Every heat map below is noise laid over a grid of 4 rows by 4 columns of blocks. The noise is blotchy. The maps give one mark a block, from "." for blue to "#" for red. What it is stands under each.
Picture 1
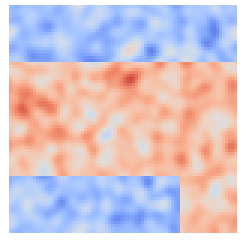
....
####
####
...#
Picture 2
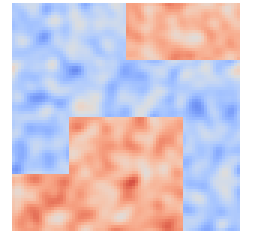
..##
....
.##.
###.
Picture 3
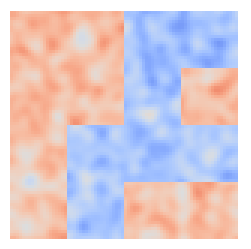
##..
##.#
#...
#.##
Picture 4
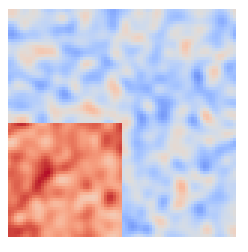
....
....
##..
##..
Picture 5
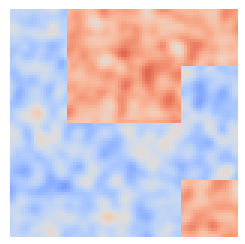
.###
.##.
....
...#
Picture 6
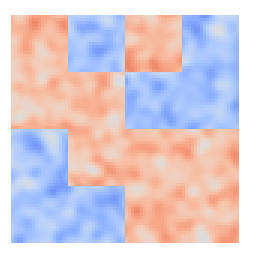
#.#.
##..
.###
..##
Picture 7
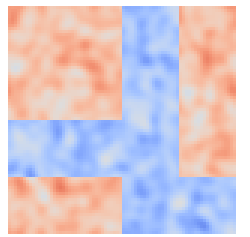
##.#
##.#
...#
##..
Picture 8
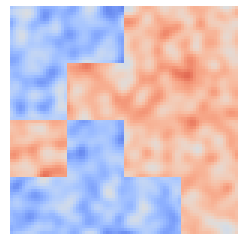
..##
.###
#.##
...#
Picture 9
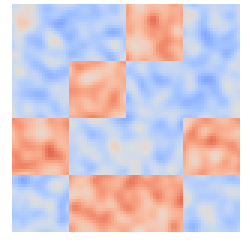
..#.
.#..
#..#
.##.
